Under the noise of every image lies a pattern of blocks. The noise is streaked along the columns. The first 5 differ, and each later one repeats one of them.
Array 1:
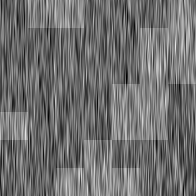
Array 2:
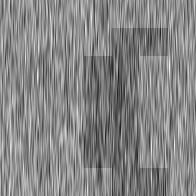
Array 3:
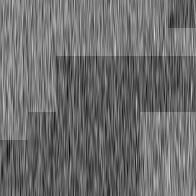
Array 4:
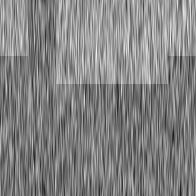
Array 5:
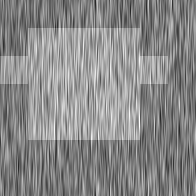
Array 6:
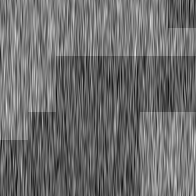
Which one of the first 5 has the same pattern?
3
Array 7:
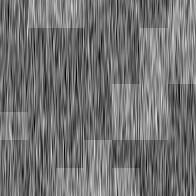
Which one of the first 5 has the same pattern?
1
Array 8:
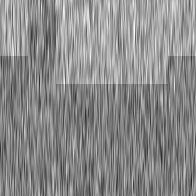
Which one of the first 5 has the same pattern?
4
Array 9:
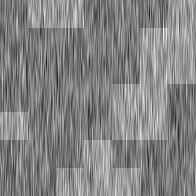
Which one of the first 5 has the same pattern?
1
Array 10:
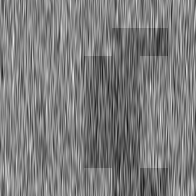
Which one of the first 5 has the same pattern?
2
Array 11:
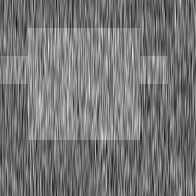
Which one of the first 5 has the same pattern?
5
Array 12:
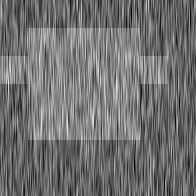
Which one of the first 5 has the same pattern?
5
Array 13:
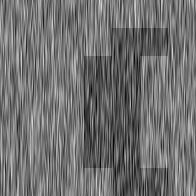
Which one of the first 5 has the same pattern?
2
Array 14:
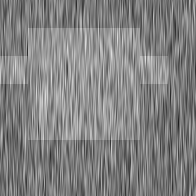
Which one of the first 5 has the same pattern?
5
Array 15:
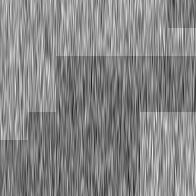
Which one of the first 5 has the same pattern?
3
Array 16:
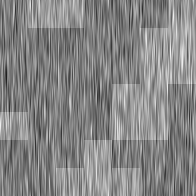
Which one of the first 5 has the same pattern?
1
